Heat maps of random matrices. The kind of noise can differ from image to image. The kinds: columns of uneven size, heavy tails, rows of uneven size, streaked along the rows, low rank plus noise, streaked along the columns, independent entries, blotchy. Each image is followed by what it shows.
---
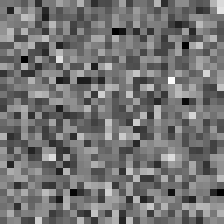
independent entries
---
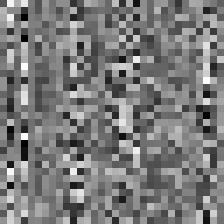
columns of uneven size
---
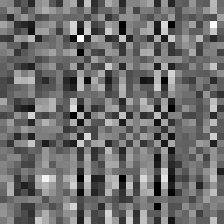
low rank plus noise
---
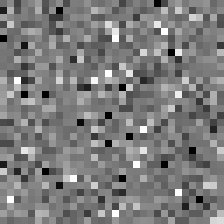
heavy tails
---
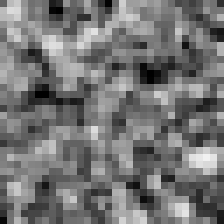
blotchy
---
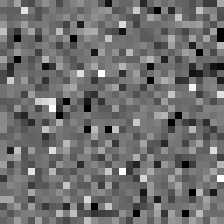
heavy tails
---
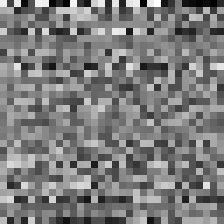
rows of uneven size
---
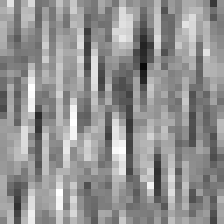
streaked along the columns
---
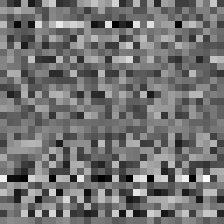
rows of uneven size
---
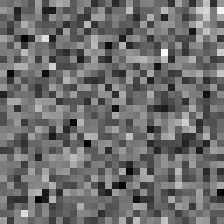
independent entries
